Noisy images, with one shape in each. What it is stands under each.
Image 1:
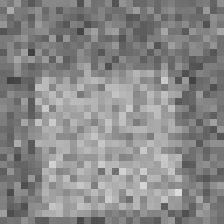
square
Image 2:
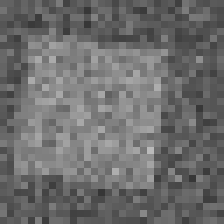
square
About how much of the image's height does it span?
two thirds
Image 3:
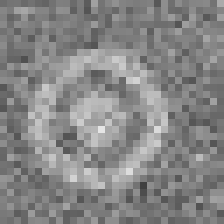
bullseye
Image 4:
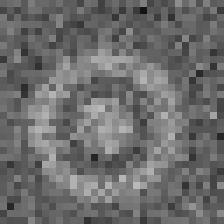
bullseye
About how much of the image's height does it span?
two thirds
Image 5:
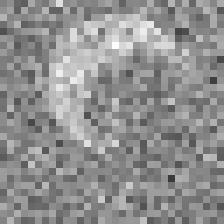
crescent
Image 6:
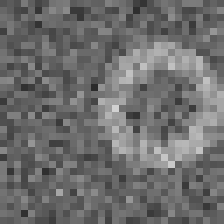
ring
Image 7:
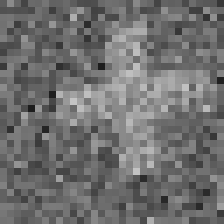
cross
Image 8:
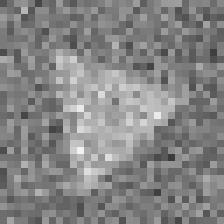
triangle
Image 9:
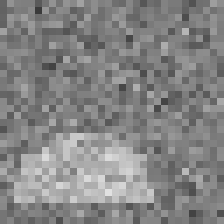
half disc
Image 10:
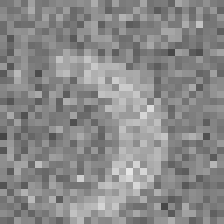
crescent
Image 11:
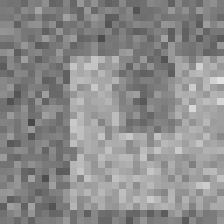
square with a notch
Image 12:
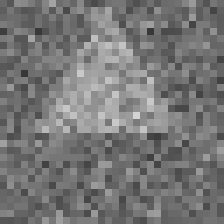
triangle
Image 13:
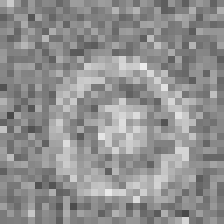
bullseye
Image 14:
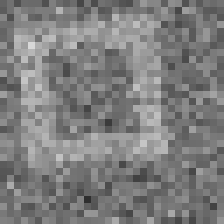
square frame
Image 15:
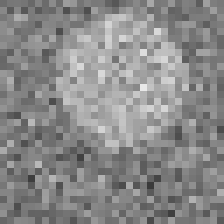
disc
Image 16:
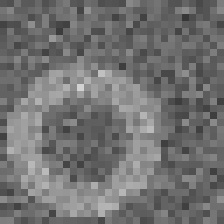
ring
